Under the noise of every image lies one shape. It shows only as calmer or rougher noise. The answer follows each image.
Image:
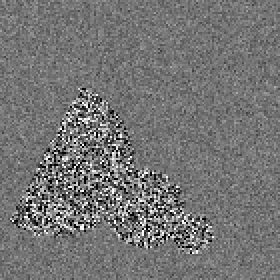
rough chess pawn
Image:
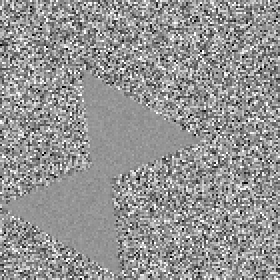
calm bow tie
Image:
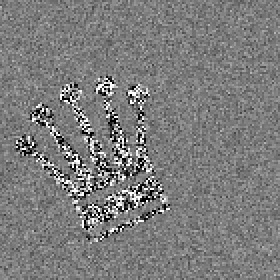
rough chess queen
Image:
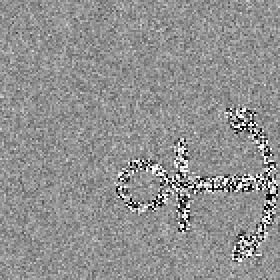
rough anchor
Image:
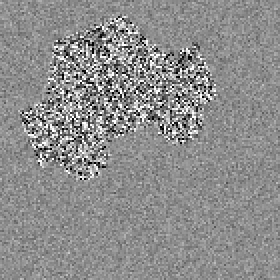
rough car
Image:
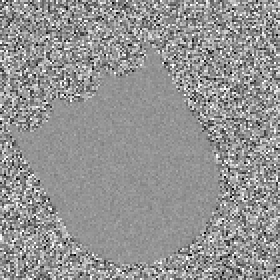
calm ghost
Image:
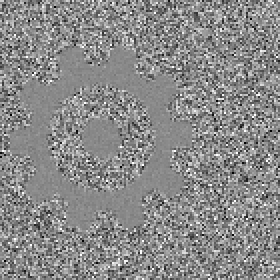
calm gear
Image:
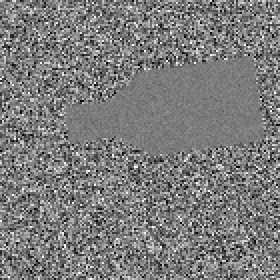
calm bottle
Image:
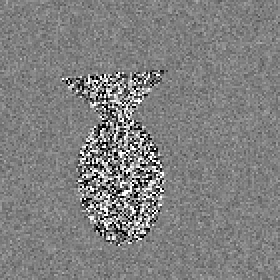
rough fish
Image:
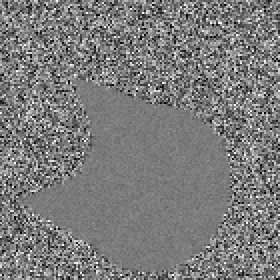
calm cat's head
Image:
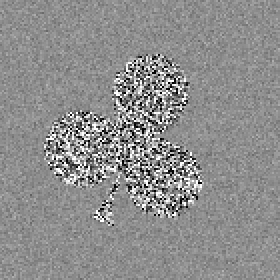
rough club
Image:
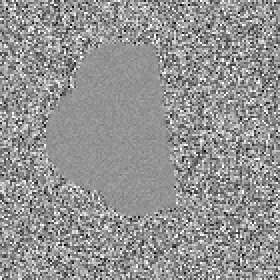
calm cloud
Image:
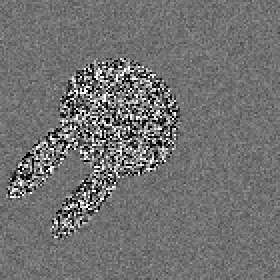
rough rabbit's head
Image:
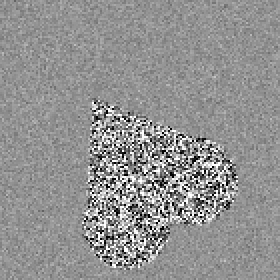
rough heart
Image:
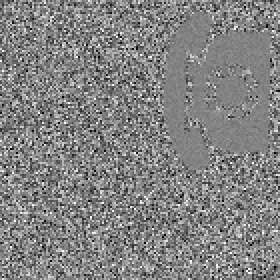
calm telephone
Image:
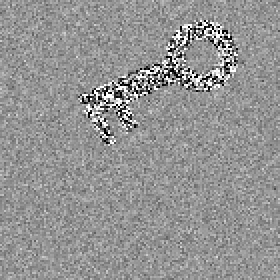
rough key
